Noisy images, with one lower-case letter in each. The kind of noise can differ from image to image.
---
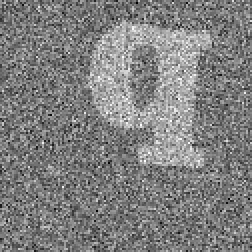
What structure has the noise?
independent entries
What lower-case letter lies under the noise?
q
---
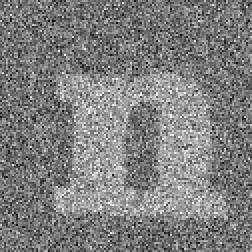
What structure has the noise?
independent entries
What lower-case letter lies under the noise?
n
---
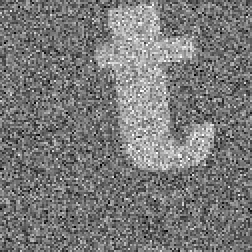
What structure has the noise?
independent entries
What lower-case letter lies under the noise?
t
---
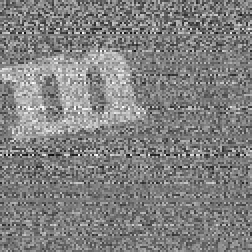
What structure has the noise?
rows of uneven size
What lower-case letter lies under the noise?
m
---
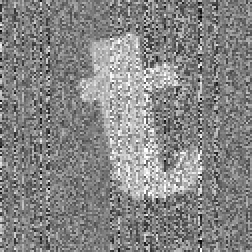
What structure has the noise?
columns of uneven size
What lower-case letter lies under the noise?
t
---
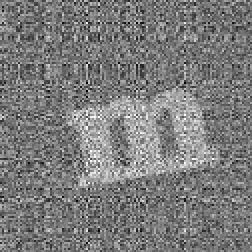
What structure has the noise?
low rank plus noise
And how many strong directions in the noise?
two
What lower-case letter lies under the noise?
m
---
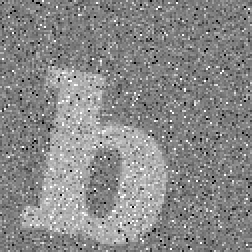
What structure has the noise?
heavy tails
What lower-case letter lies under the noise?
b
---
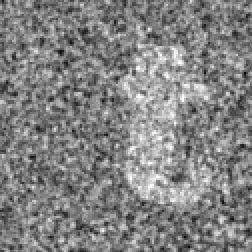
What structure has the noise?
blotchy
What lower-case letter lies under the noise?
t
